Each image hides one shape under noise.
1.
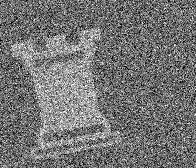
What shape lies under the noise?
chess rook
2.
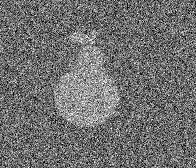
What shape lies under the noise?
pear
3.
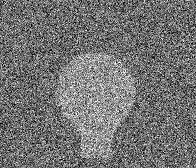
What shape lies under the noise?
light bulb
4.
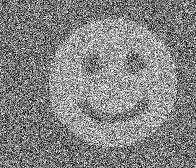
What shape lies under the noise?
smiling face
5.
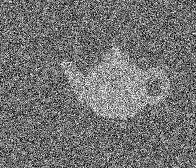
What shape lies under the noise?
teapot
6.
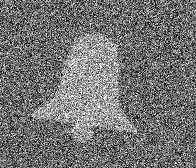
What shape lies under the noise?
bell
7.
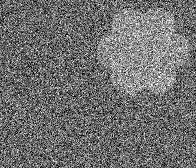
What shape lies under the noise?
flower
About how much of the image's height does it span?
half
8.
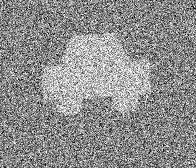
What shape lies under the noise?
car
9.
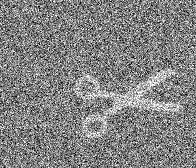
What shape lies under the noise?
pair of scissors
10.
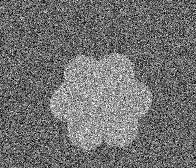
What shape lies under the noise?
flower
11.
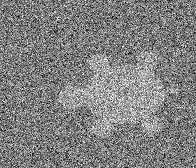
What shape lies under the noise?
turtle
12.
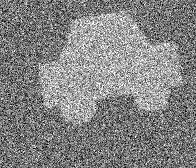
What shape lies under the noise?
car
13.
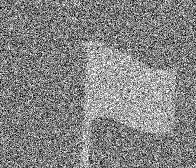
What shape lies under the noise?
flag
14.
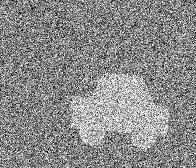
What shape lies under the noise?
car
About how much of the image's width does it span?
half
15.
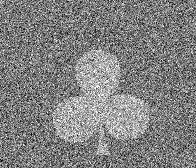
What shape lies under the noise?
club
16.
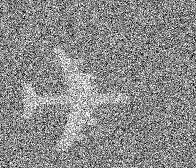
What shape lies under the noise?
airplane
